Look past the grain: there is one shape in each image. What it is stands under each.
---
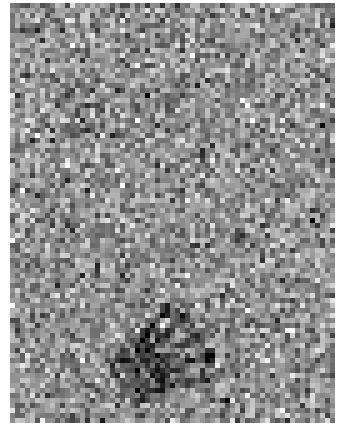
chess queen
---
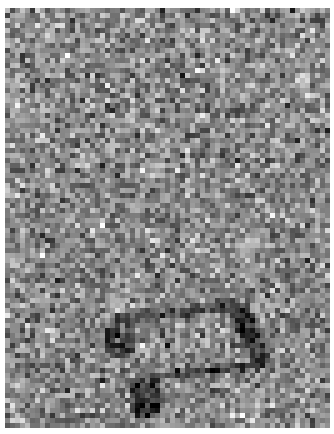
pair of musical notes
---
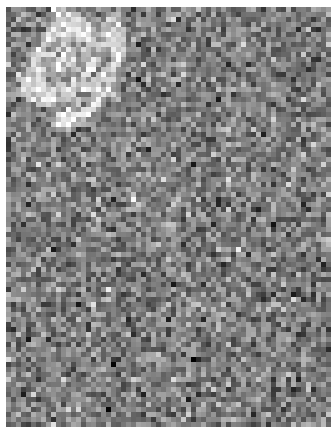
telephone
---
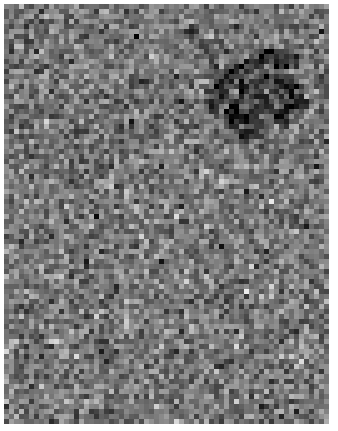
telephone
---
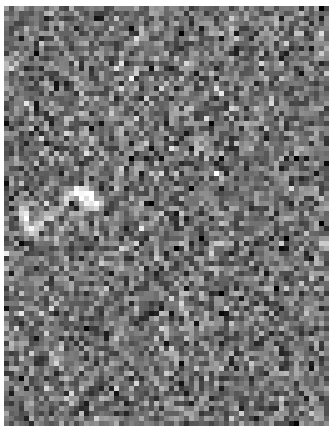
musical note
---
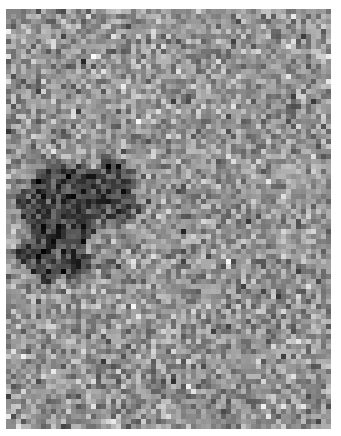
car
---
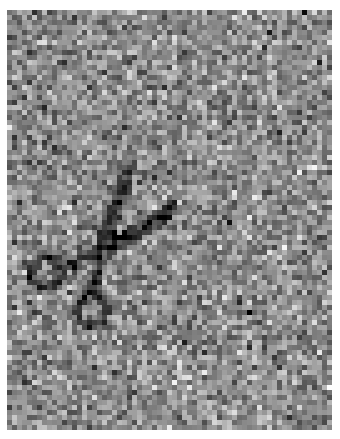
pair of scissors
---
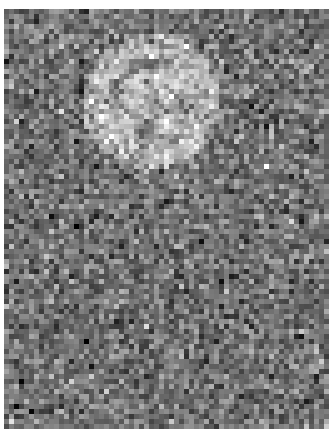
smiling face
